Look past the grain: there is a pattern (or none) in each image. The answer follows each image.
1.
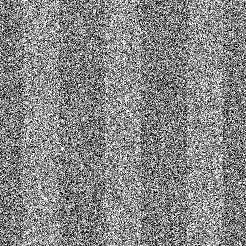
vertical stripes
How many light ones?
3
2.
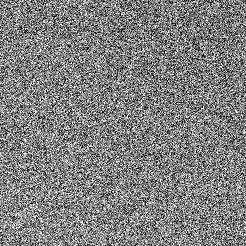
a smooth slope
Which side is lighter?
bottom left
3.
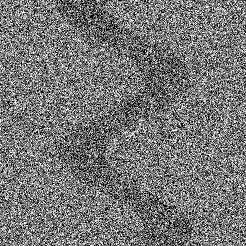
a wavy band
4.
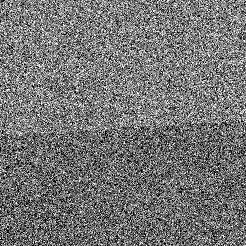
a sharp edge
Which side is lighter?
top
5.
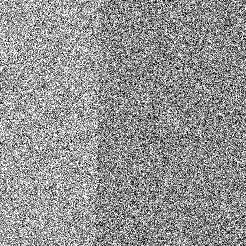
a sharp edge
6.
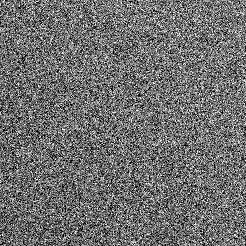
a smooth slope
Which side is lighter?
top right
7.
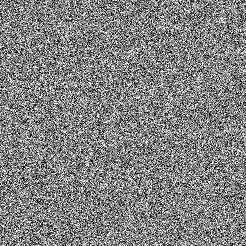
only noise
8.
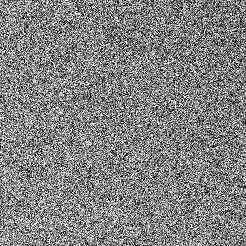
a smooth slope
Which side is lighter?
bottom left
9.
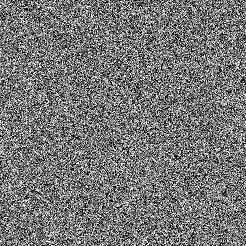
only noise
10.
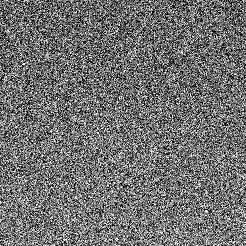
a smooth slope
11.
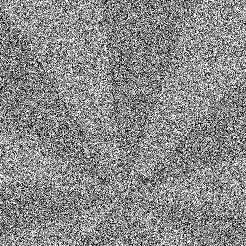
spokes from one point
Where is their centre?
bottom middle
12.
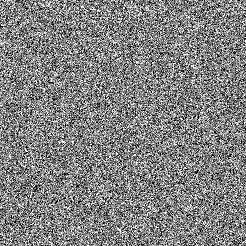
only noise
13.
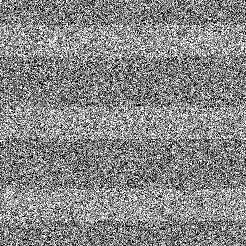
horizontal stripes
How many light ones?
3
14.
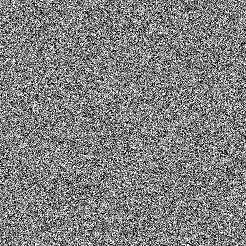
only noise
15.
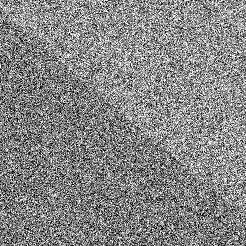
a sharp edge
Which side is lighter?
top right
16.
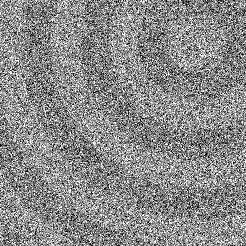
rings round one point
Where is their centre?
top right
